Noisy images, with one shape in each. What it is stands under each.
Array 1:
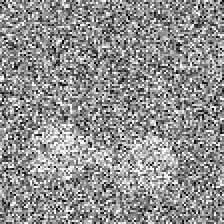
dumbbell
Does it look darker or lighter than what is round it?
lighter
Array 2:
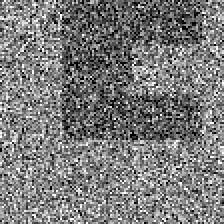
square with a notch
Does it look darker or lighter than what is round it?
darker
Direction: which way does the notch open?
right
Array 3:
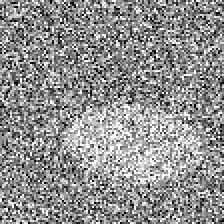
ellipse
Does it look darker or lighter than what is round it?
lighter
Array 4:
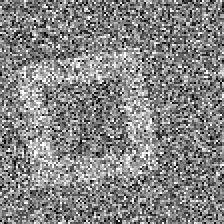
square frame
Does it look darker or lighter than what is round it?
lighter
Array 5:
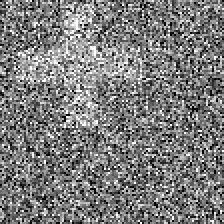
cross
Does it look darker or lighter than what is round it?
lighter
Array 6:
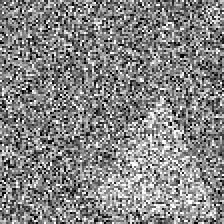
triangle
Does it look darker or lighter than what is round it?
lighter
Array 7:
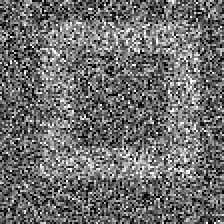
square frame
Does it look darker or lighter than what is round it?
lighter
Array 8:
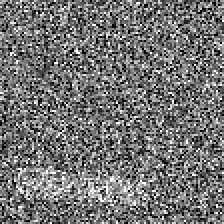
bar
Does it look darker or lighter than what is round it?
lighter
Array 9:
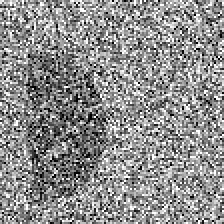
half disc
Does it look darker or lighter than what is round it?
darker
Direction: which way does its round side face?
right
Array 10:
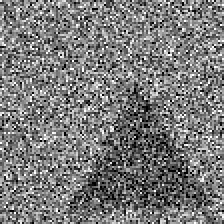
triangle
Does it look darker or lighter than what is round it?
darker
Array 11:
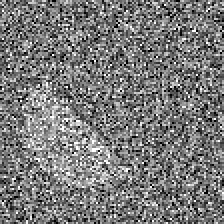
half disc
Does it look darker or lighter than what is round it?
lighter
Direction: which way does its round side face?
down and left
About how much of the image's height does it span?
half
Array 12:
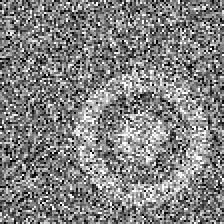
bullseye
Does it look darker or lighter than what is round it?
lighter
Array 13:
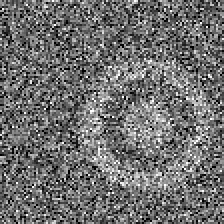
bullseye
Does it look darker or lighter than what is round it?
lighter
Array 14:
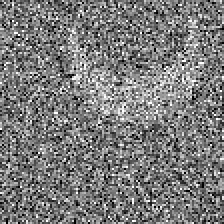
crescent
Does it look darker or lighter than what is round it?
lighter
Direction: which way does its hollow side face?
up
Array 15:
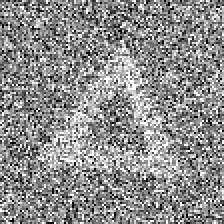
triangle frame
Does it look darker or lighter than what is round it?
lighter
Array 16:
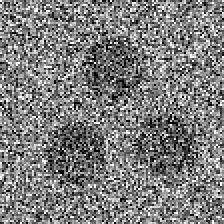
three dots
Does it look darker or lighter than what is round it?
darker
